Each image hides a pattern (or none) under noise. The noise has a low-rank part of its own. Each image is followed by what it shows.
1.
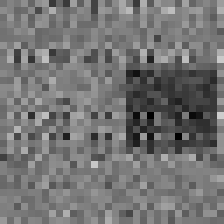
one block
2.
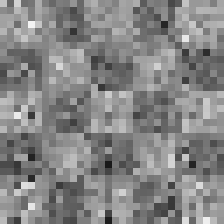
a checkerboard
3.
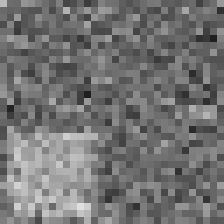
one block
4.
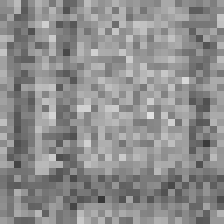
bands of rows crossing bands of columns
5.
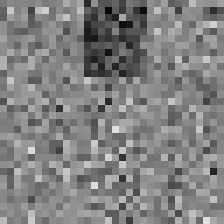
one block
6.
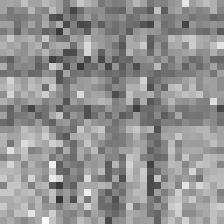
bands of rows crossing bands of columns
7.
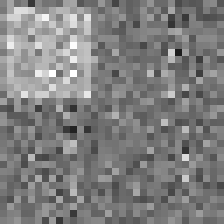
one block
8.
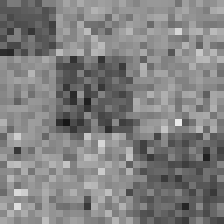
blocks along the diagonal
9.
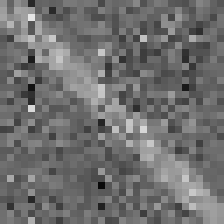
a diagonal band
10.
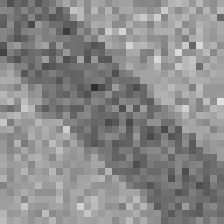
a diagonal band
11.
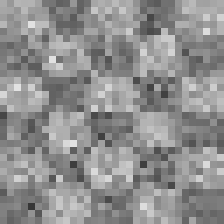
a checkerboard
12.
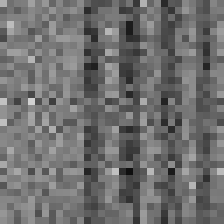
bands of columns
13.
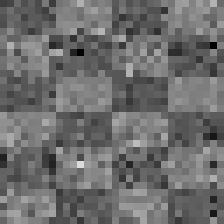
a checkerboard
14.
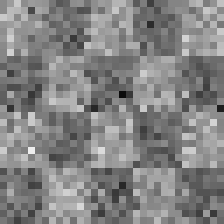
a checkerboard
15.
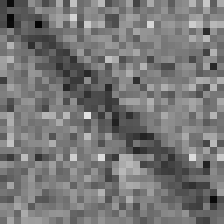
a diagonal band
